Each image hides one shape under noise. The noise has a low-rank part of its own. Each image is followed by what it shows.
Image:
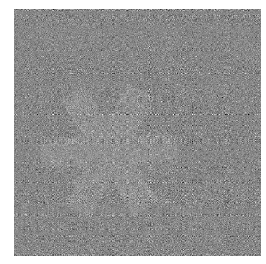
asterisk
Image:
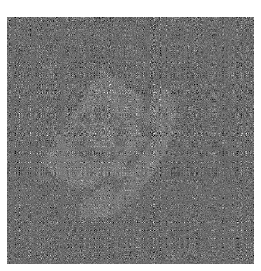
telephone
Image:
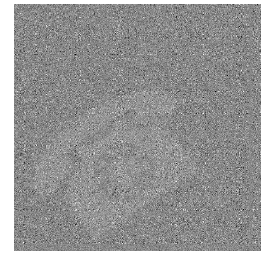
telephone
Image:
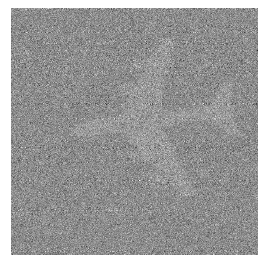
airplane
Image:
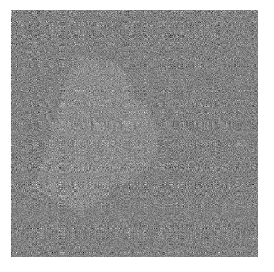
cloud
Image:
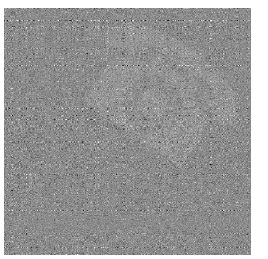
telephone
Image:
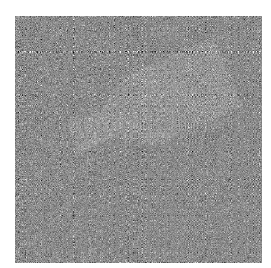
bottle
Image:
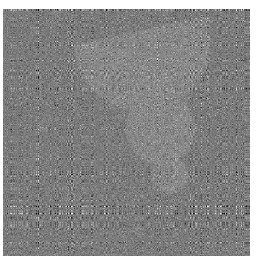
chess pawn
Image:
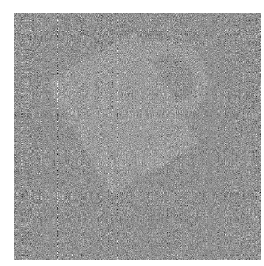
cup
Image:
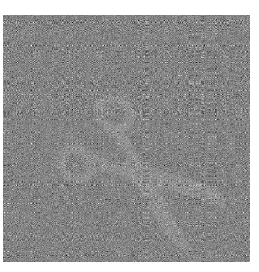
pair of scissors
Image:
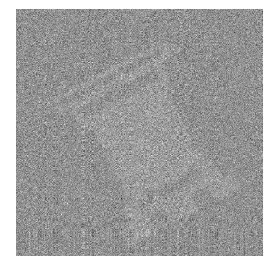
chess rook
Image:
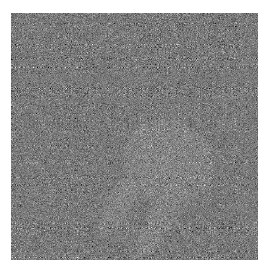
rabbit's head
